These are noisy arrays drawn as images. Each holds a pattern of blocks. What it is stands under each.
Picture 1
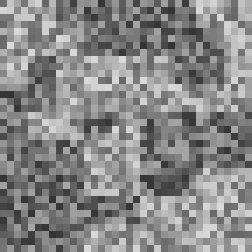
no symmetry
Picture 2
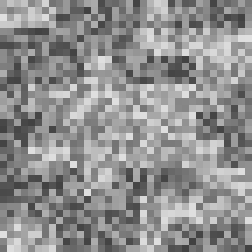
top and bottom mirror each other
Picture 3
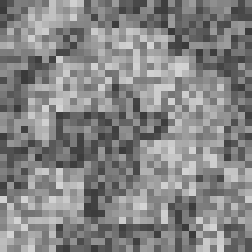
mirrored about the diagonal from the bottom left
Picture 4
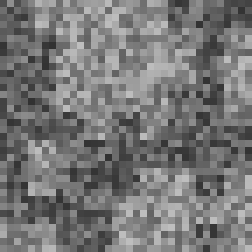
no symmetry
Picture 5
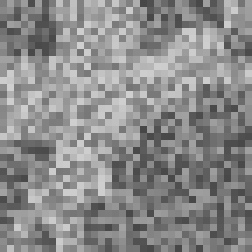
mirrored about the diagonal from the top left
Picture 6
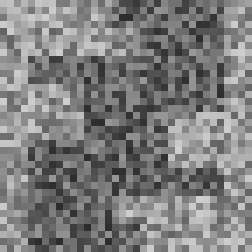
the same after a half turn
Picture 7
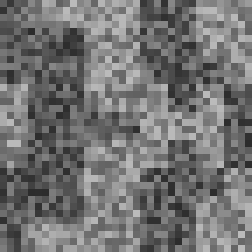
top and bottom mirror each other
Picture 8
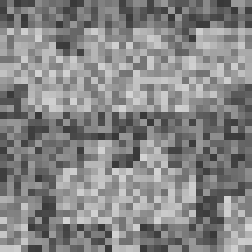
left and right mirror each other
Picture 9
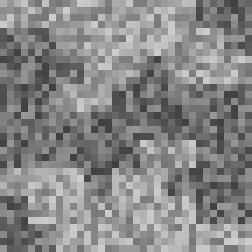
the same after a half turn
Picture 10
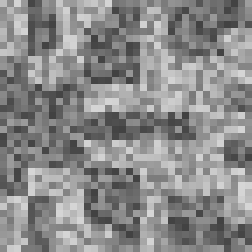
top and bottom mirror each other
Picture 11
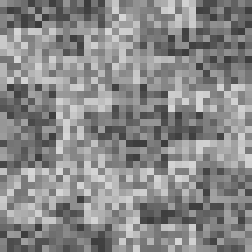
top and bottom mirror each other
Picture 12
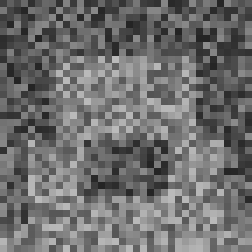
left and right mirror each other
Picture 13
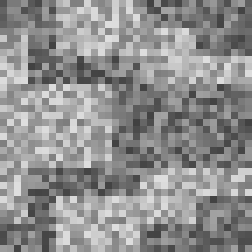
top and bottom mirror each other
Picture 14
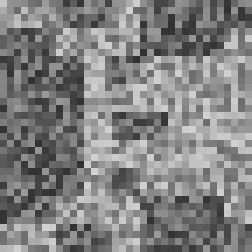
top and bottom mirror each other
